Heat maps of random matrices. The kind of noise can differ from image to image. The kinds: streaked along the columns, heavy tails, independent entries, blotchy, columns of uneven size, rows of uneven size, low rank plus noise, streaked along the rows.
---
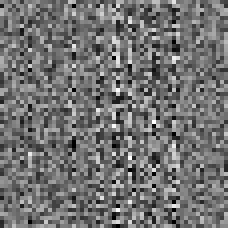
columns of uneven size
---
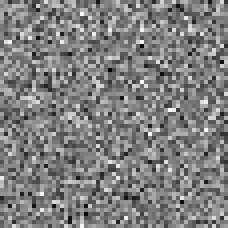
independent entries
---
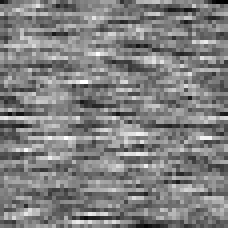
streaked along the rows
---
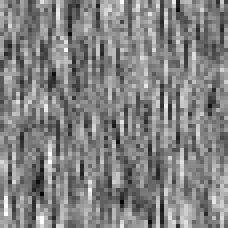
streaked along the columns
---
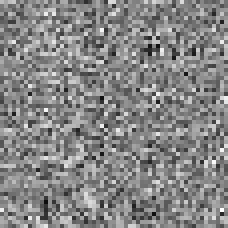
low rank plus noise
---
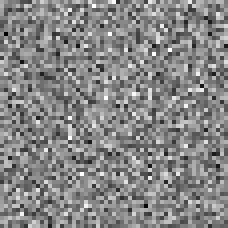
independent entries
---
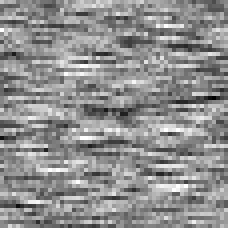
streaked along the rows
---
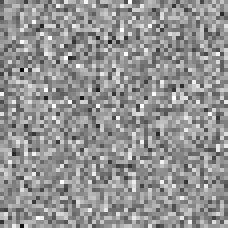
independent entries
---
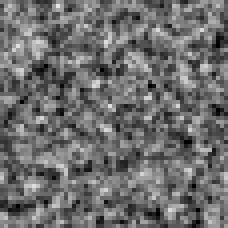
blotchy
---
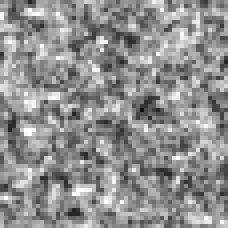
blotchy
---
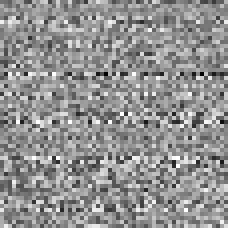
rows of uneven size
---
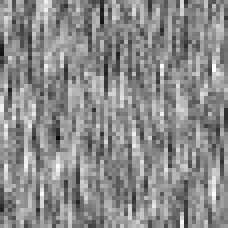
streaked along the columns
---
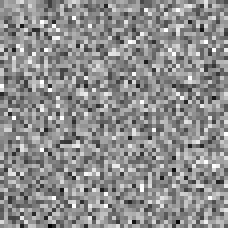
independent entries
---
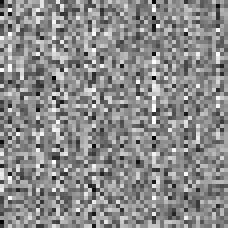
columns of uneven size
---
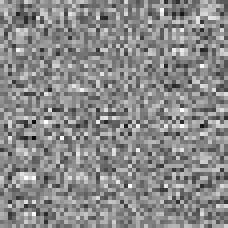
low rank plus noise
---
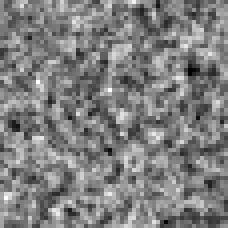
blotchy
